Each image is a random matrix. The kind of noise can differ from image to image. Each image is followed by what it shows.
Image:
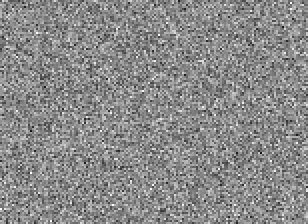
independent entries
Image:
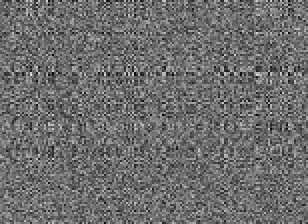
low rank plus noise
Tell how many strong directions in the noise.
one
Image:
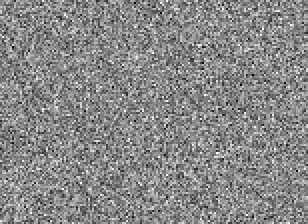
independent entries
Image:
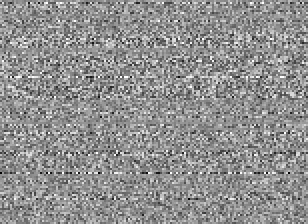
rows of uneven size
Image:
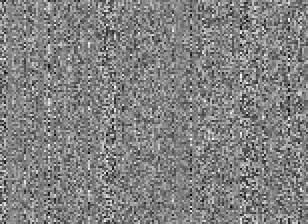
columns of uneven size
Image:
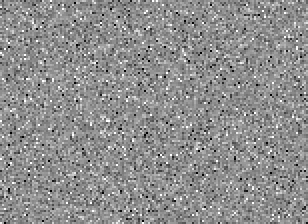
heavy tails
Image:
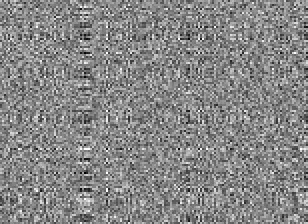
low rank plus noise
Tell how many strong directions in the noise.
one
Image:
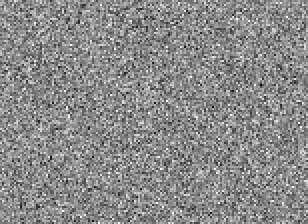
independent entries
